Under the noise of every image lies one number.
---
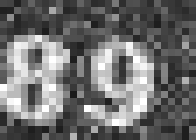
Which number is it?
89
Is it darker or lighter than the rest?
lighter
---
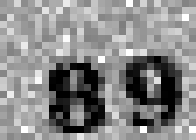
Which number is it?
89
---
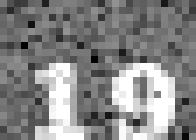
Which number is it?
19
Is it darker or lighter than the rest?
lighter
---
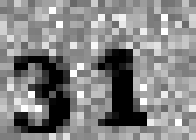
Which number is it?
31
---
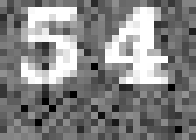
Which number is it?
54
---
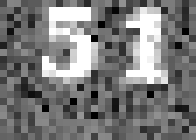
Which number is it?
51
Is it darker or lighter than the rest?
lighter
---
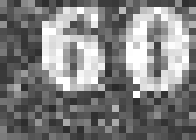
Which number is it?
60
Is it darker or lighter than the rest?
lighter
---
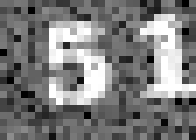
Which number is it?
51
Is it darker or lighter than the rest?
lighter
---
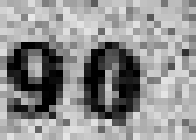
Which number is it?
90
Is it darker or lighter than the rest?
darker
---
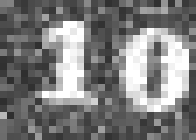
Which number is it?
10
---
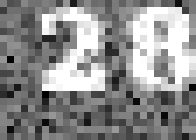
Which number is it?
28
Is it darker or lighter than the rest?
lighter
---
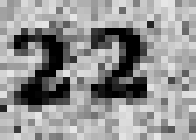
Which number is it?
22
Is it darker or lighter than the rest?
darker
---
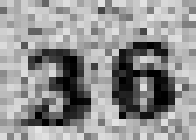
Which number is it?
36
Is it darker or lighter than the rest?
darker
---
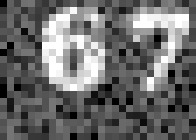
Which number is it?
67
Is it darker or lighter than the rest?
lighter
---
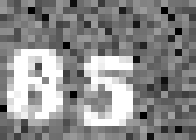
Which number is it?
85
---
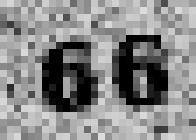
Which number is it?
66
